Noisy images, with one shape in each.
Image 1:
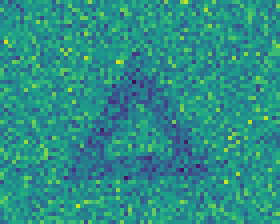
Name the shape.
triangle frame
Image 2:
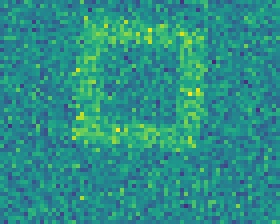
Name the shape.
square frame
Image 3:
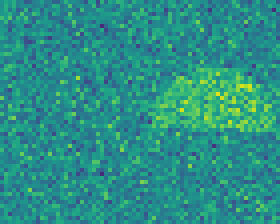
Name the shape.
half disc
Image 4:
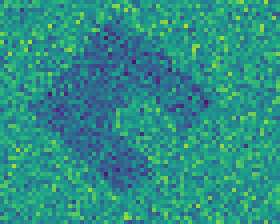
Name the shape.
square with a notch
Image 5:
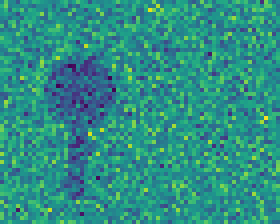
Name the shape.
lollipop
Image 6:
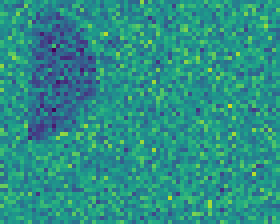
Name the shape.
half disc
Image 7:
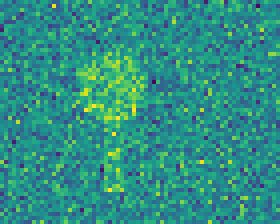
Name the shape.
lollipop
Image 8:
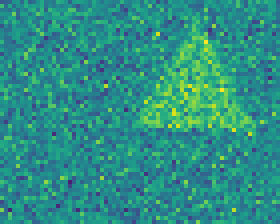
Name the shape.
triangle
